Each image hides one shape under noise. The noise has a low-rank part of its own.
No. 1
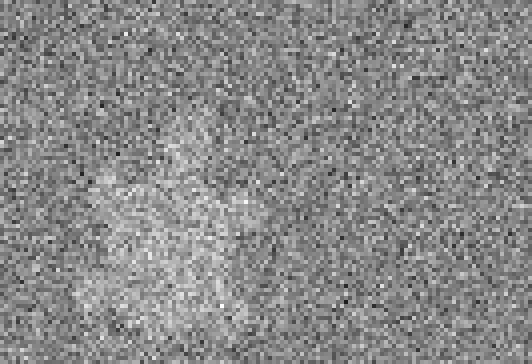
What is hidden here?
light turtle
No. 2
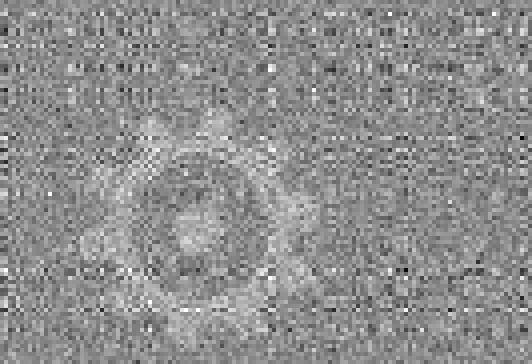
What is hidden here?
light gear
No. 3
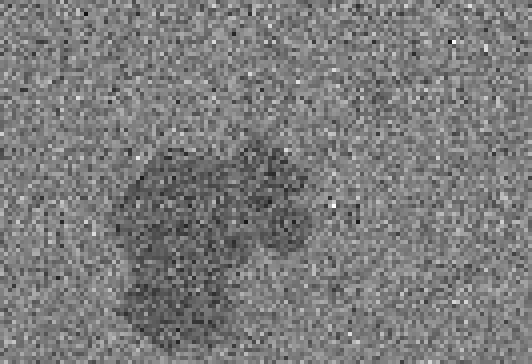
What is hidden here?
dark car
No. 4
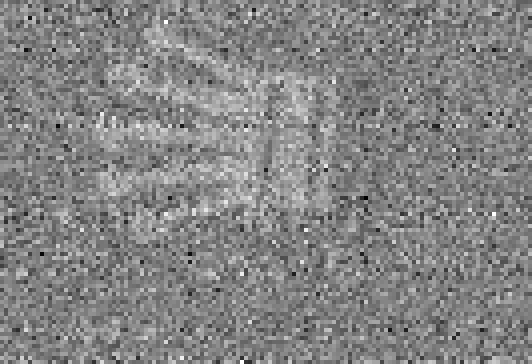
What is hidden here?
light chess queen
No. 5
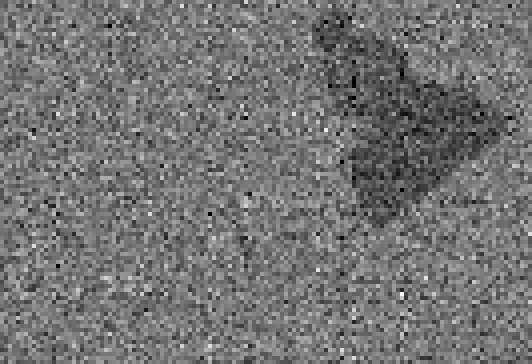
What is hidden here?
dark chess pawn
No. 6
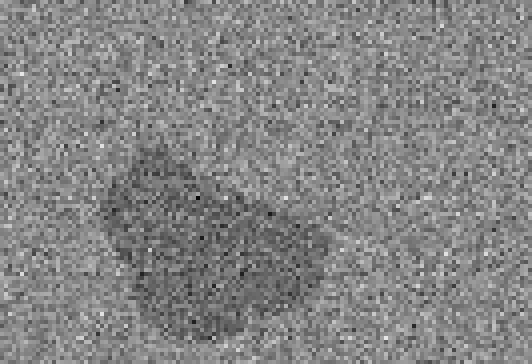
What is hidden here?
dark cloud
